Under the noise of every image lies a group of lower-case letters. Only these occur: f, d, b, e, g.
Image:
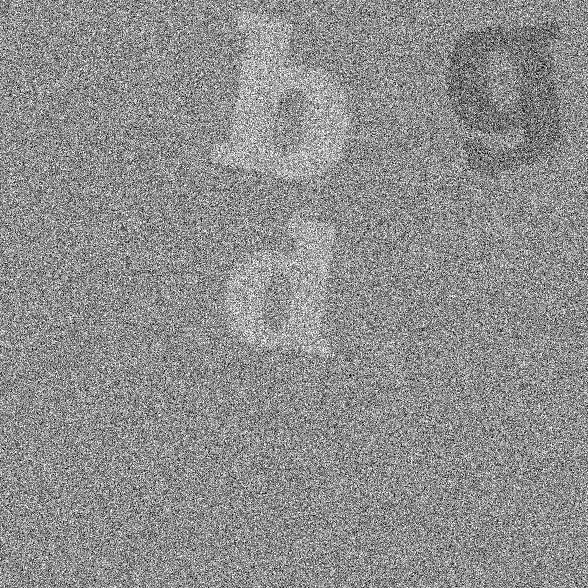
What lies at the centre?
d
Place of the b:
top middle
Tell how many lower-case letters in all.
3
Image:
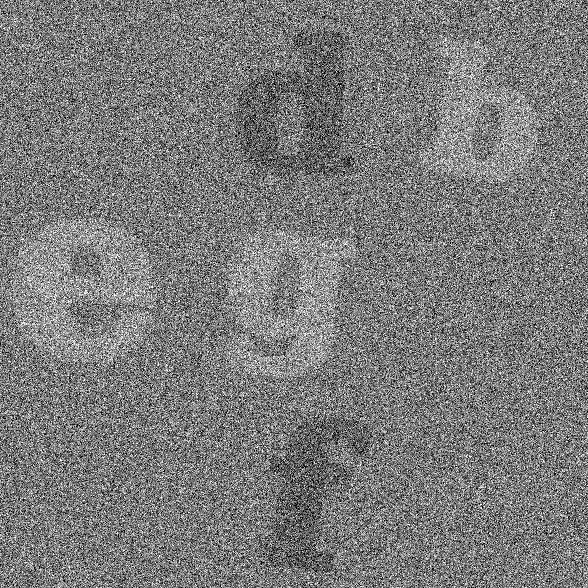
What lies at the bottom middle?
f
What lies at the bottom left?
nothing
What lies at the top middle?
d
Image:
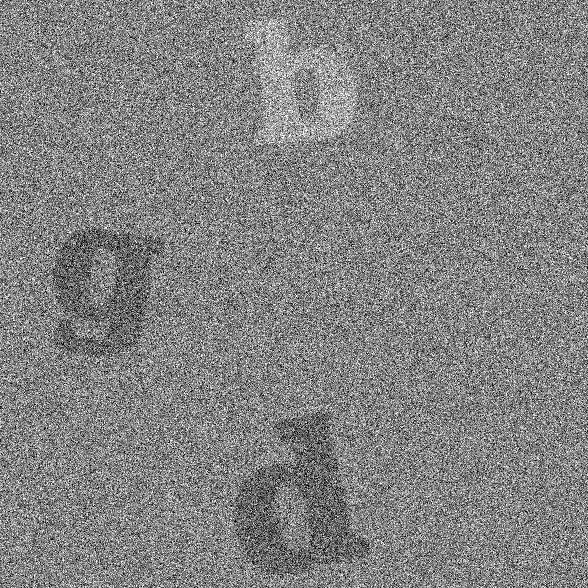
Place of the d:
bottom middle
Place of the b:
top middle
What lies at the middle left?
g
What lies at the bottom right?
nothing
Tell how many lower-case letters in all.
3
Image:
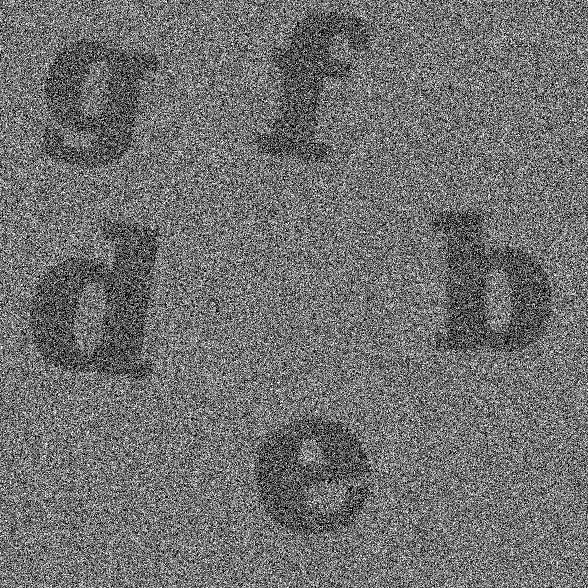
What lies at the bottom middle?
e
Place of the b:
middle right
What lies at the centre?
nothing
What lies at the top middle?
f
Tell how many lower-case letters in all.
5
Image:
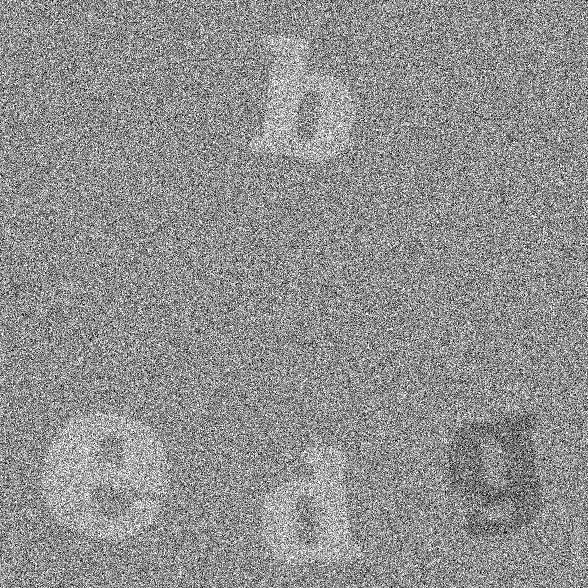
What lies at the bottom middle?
d
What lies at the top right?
nothing
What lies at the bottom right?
g
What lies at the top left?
nothing
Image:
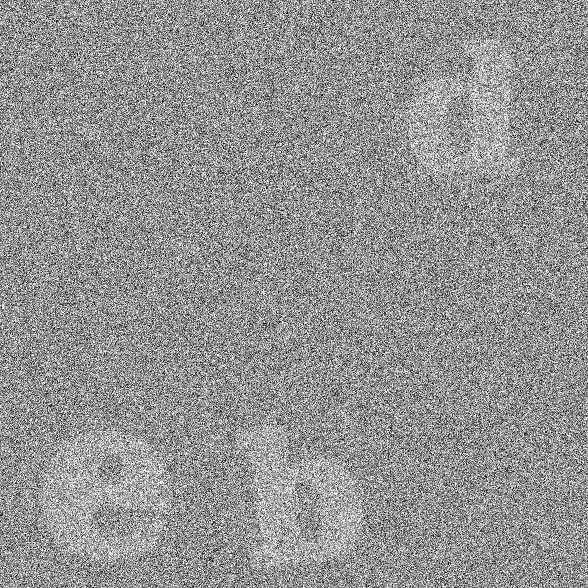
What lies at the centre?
nothing
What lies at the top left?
nothing
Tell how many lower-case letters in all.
3
